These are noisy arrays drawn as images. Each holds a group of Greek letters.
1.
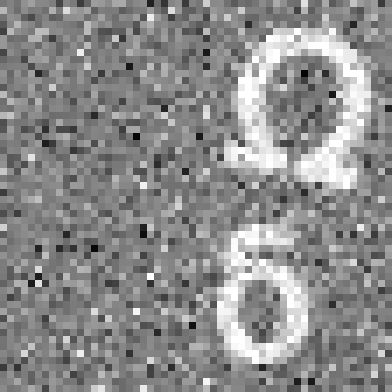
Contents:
top right: omega; bottom right: delta
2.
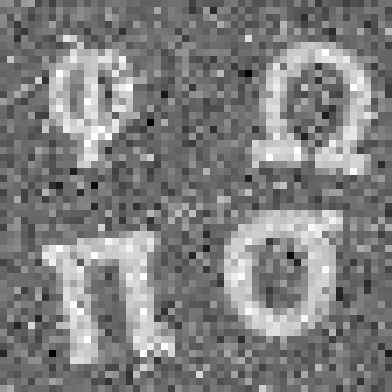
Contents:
top left: phi; top right: omega; bottom left: pi; bottom right: sigma
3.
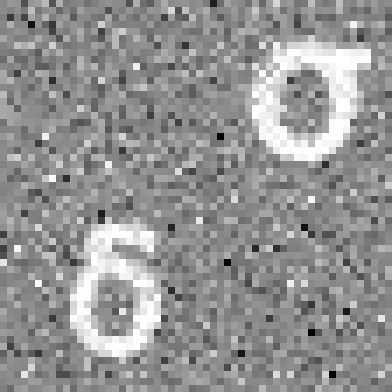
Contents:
top right: sigma; bottom left: delta
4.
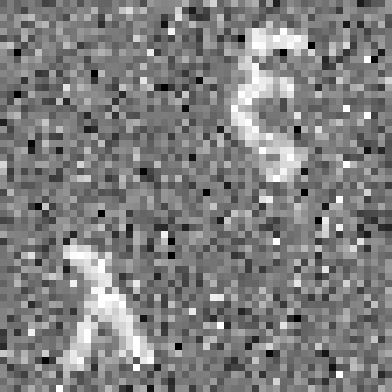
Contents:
top right: xi; bottom left: lambda
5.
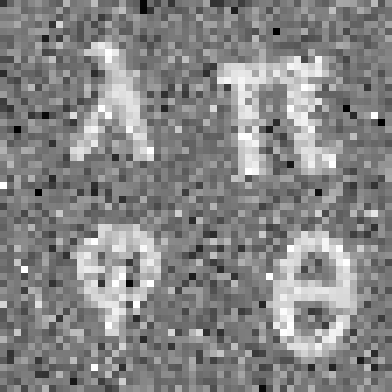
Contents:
top left: lambda; top right: pi; bottom left: phi; bottom right: theta
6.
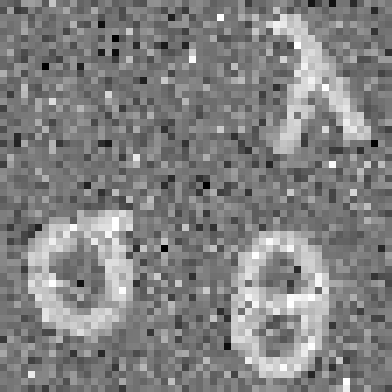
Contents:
top right: lambda; bottom left: sigma; bottom right: theta
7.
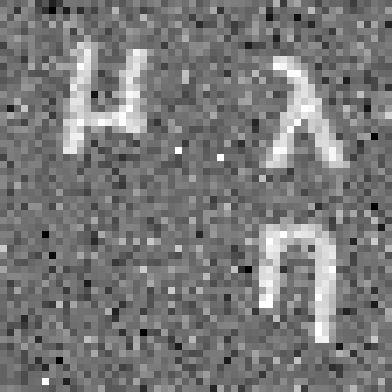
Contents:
top left: mu; top right: lambda; bottom right: eta
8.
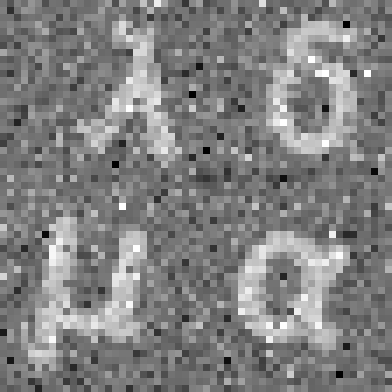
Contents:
top left: lambda; top right: delta; bottom left: mu; bottom right: alpha
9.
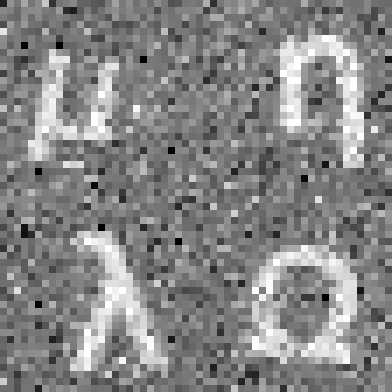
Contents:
top left: mu; top right: eta; bottom left: lambda; bottom right: omega
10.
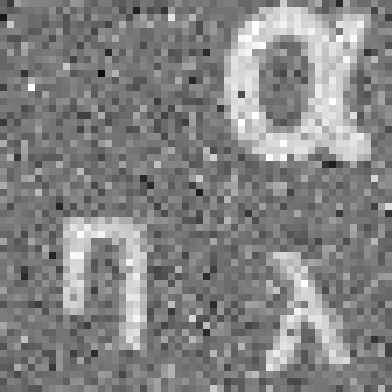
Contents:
top right: alpha; bottom left: eta; bottom right: lambda
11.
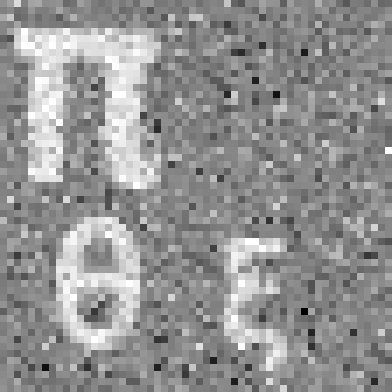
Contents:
top left: pi; bottom left: theta; bottom right: xi
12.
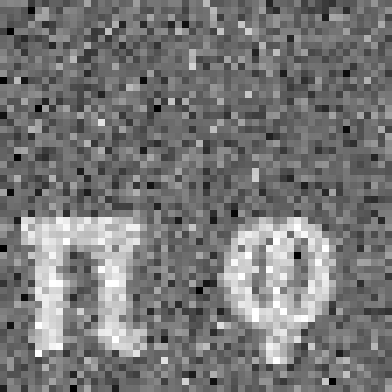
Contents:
bottom left: pi; bottom right: phi
